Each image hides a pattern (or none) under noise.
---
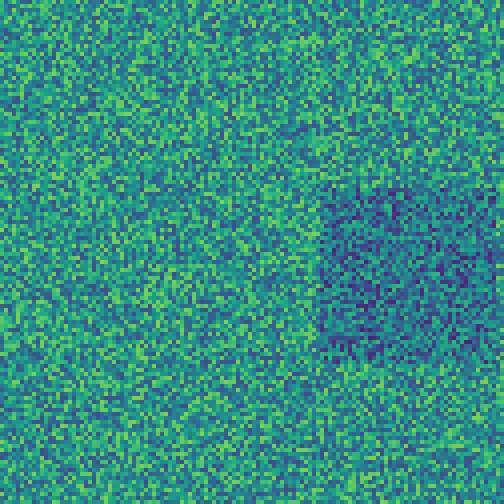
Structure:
one block
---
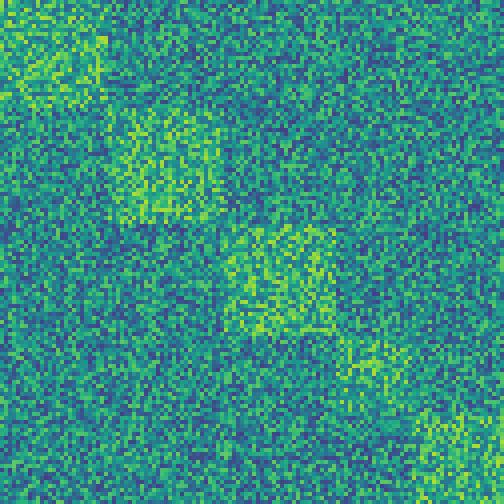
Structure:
blocks along the diagonal
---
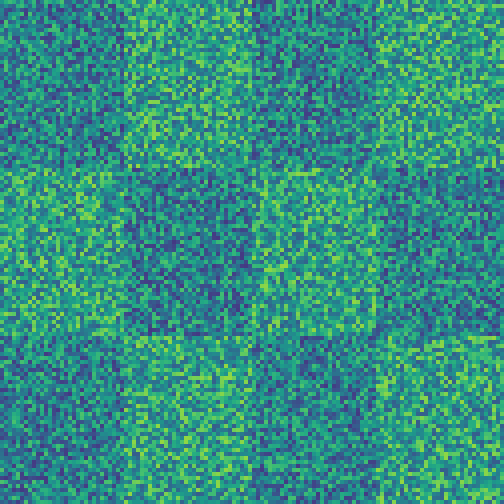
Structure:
a checkerboard
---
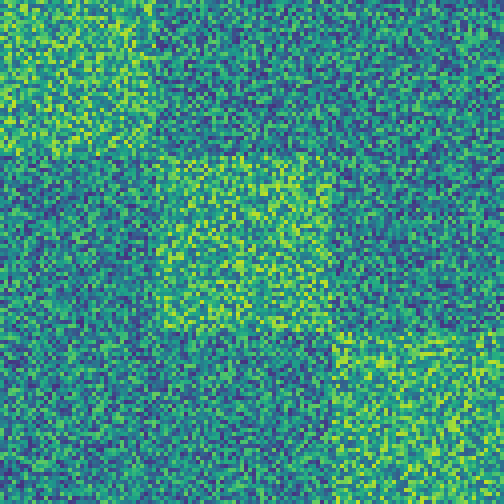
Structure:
blocks along the diagonal
